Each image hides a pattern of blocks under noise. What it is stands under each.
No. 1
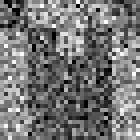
left and right mirror each other
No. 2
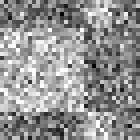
top and bottom mirror each other
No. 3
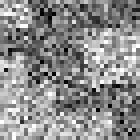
no symmetry
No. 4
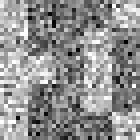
top and bottom mirror each other
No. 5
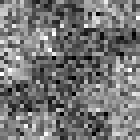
the same after a half turn
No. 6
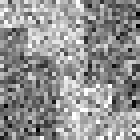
the same after a half turn
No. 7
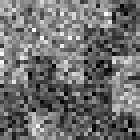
no symmetry
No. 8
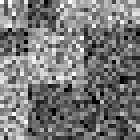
mirrored about the diagonal from the top left
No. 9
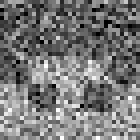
left and right mirror each other
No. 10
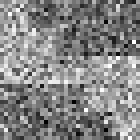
the same after a half turn
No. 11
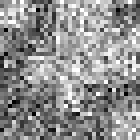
mirrored about the diagonal from the bottom left
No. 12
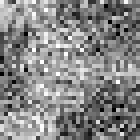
top and bottom mirror each other
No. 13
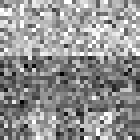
left and right mirror each other
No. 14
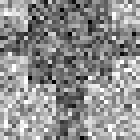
left and right mirror each other
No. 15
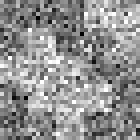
mirrored about the diagonal from the bottom left
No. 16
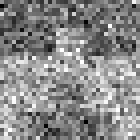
left and right mirror each other
